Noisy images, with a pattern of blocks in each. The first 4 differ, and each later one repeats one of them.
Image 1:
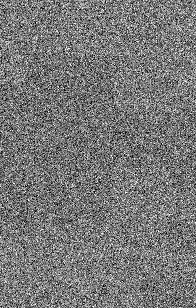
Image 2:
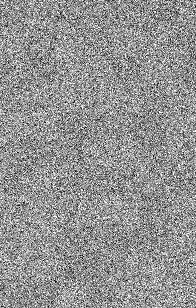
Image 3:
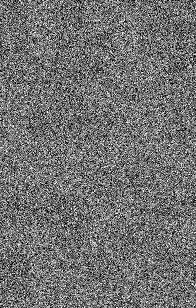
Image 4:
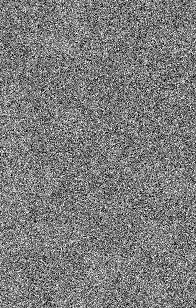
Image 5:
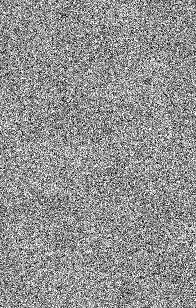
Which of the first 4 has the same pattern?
3
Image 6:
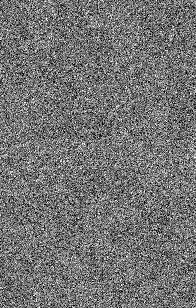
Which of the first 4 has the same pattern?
3
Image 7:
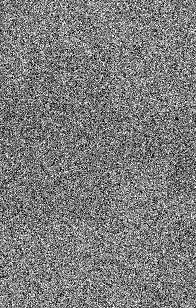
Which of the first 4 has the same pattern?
1
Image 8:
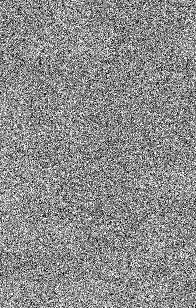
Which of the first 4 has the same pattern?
4
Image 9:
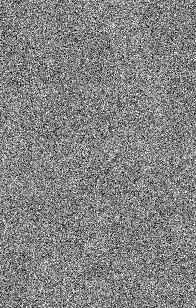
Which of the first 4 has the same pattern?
3
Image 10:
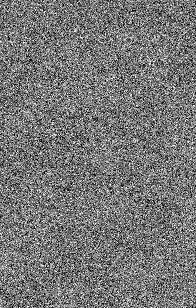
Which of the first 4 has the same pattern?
2
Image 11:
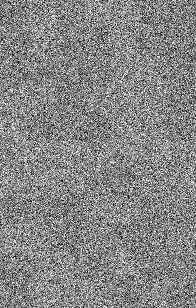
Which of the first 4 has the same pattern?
3
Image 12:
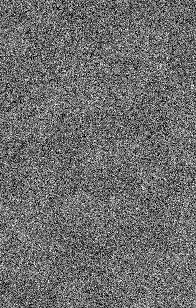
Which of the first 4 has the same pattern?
2
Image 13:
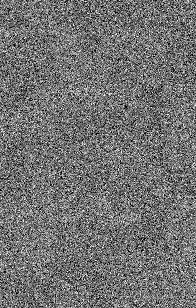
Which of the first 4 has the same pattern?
2
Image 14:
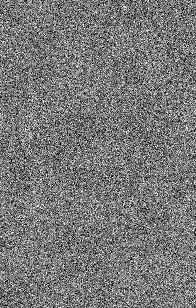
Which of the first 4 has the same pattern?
2
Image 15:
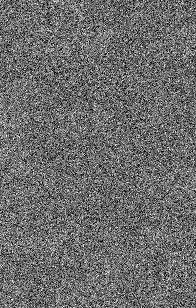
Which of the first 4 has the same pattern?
4
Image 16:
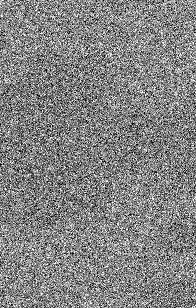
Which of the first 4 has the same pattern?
1
